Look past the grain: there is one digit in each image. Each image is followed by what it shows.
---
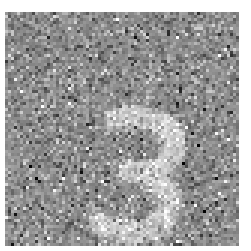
3
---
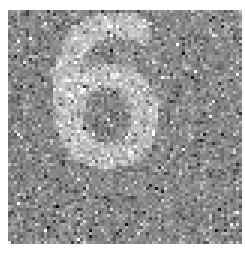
6
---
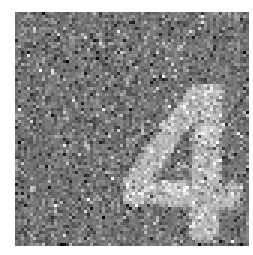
4
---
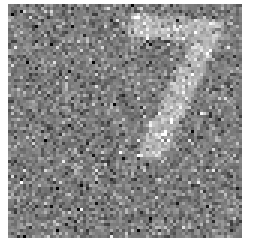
7
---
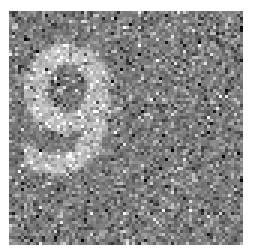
9
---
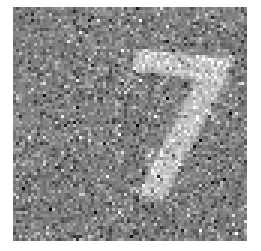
7
